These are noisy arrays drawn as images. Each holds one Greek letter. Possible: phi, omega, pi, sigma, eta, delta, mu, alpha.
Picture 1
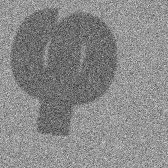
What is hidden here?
dark phi
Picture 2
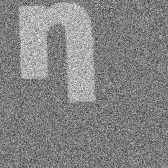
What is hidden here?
light eta
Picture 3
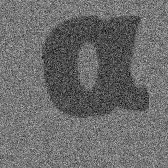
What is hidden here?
dark alpha
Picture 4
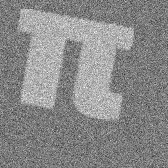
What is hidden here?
light pi
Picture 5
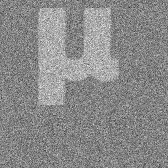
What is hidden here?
light mu
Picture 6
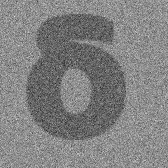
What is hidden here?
dark delta
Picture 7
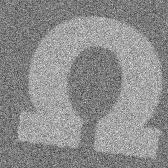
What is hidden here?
light omega
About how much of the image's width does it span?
nearly all
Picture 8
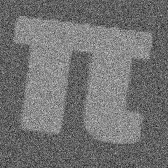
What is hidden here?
light pi
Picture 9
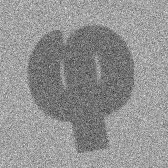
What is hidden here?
dark phi
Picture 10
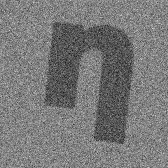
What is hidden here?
dark eta
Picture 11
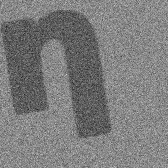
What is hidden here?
dark eta
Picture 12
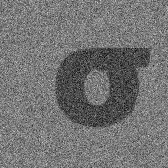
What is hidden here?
dark sigma
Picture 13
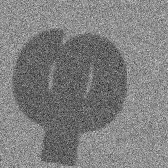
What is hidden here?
dark phi
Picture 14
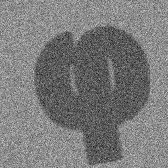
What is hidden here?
dark phi
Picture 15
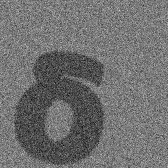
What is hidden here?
dark delta
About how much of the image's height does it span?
two thirds
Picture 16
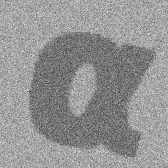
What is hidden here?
dark alpha
